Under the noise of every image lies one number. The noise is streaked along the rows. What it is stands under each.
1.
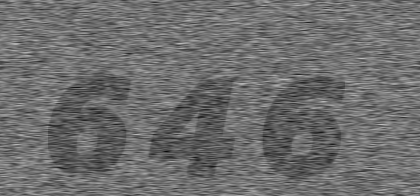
646
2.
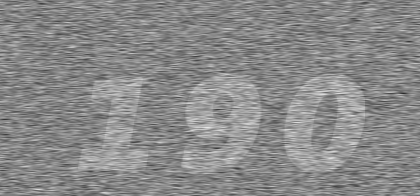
190
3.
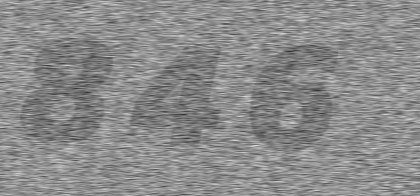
846
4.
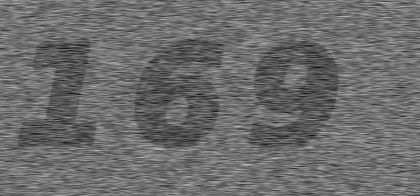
169
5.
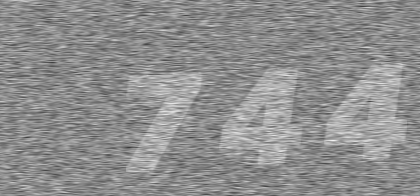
744
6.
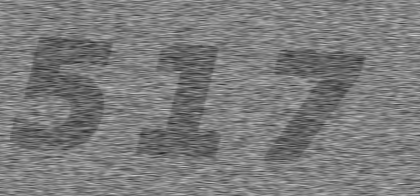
517
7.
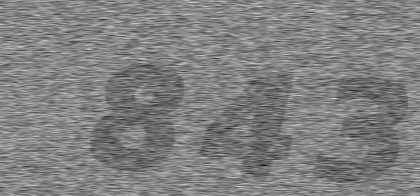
843
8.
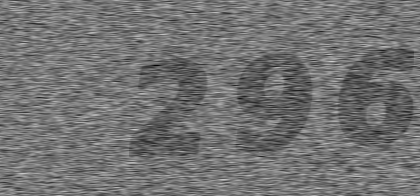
296
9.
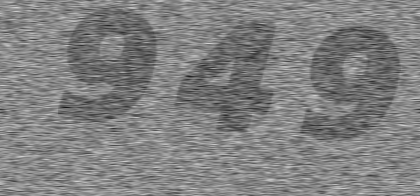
949
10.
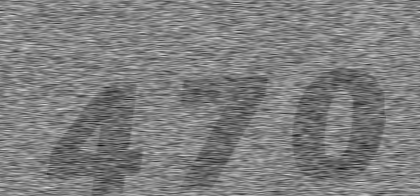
470
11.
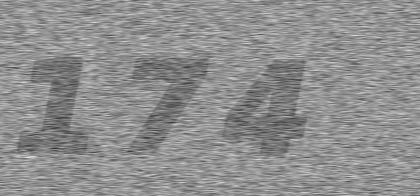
174
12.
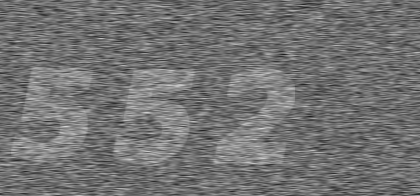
552
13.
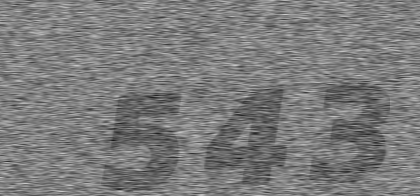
543
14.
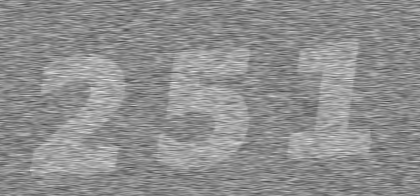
251
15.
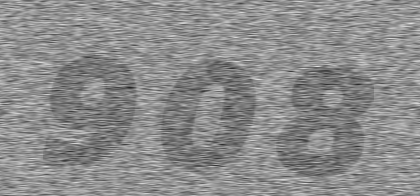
908
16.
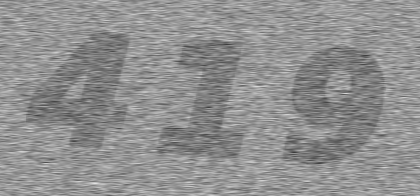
419
